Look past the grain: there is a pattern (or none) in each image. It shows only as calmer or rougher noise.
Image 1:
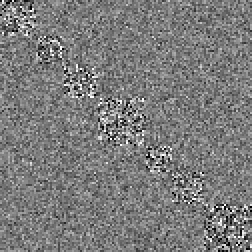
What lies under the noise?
blocks along the diagonal
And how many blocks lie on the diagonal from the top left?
7
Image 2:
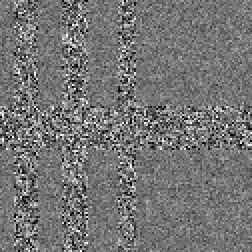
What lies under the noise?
bands of rows crossing bands of columns
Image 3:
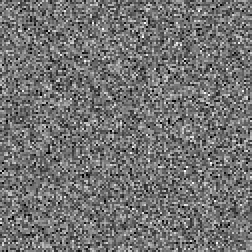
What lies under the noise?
only noise
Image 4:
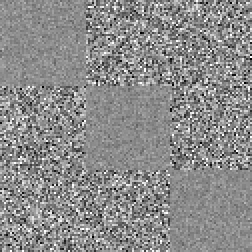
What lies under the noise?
blocks along the diagonal
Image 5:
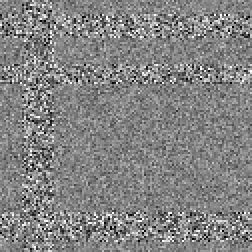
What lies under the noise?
bands of rows crossing bands of columns
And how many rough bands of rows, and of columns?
3 and 1
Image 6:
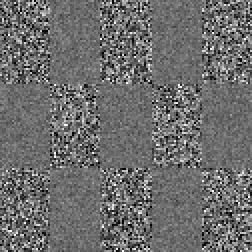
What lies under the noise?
a checkerboard
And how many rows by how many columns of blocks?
3 by 5
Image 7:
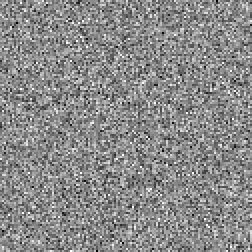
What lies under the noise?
only noise
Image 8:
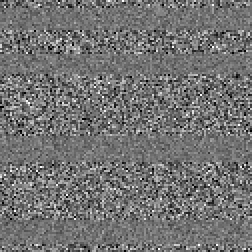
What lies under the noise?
bands of rows
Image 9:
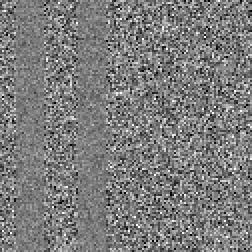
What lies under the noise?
bands of columns
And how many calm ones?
2
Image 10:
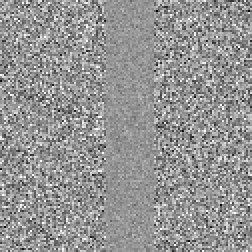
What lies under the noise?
one band of columns
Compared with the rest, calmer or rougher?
calmer
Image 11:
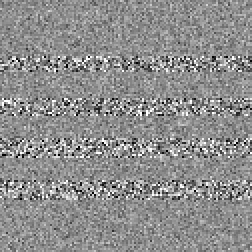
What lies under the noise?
bands of rows
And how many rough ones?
4
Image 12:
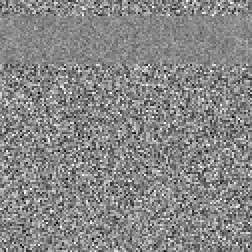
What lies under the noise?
one band of rows
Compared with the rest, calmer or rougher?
calmer
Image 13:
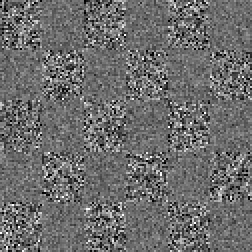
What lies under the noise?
a checkerboard
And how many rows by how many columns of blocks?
5 by 6
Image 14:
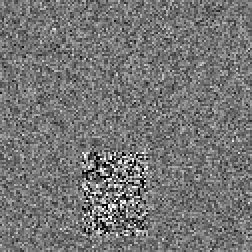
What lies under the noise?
one block
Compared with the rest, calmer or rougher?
rougher
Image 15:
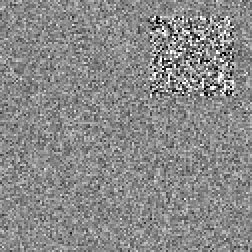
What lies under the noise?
one block
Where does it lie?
top right
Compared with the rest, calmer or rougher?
rougher
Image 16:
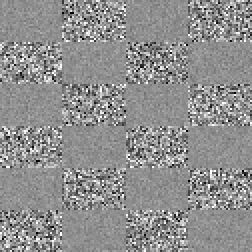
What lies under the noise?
a checkerboard
